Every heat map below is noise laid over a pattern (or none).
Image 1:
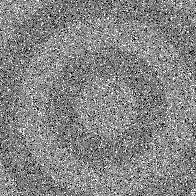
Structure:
rings round one point
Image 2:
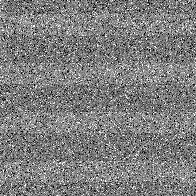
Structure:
horizontal stripes
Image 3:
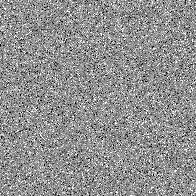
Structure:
only noise
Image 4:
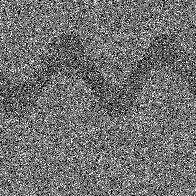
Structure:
a wavy band
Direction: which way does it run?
left to right
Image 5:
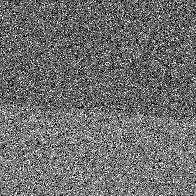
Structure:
a sharp edge
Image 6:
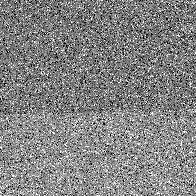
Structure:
a sharp edge
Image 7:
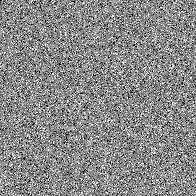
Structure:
only noise
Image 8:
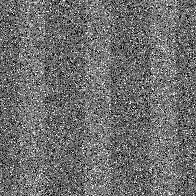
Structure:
vertical stripes
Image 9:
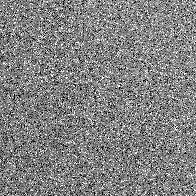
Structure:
a smooth slope
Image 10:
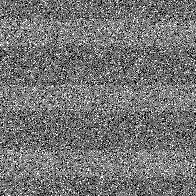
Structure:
horizontal stripes
